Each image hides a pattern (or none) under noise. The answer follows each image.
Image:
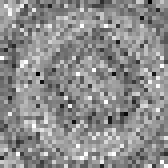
rings round one point
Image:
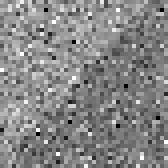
a sharp edge
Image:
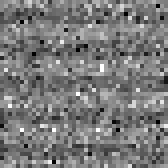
horizontal stripes
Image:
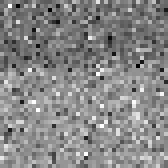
a sharp edge
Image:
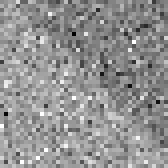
a sharp edge
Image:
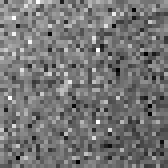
a smooth slope
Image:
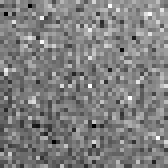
a smooth slope
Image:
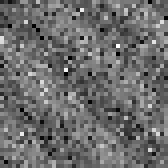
diagonal stripes
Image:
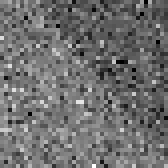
a sharp edge
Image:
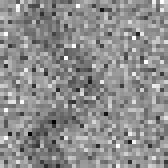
a wavy band
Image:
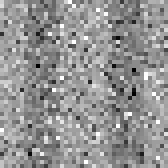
vertical stripes
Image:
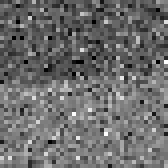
a sharp edge
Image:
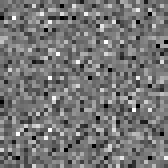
only noise
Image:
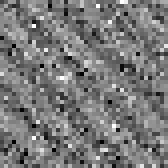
diagonal stripes
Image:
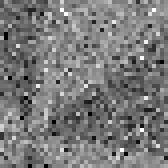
spokes from one point
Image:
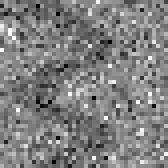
a wavy band
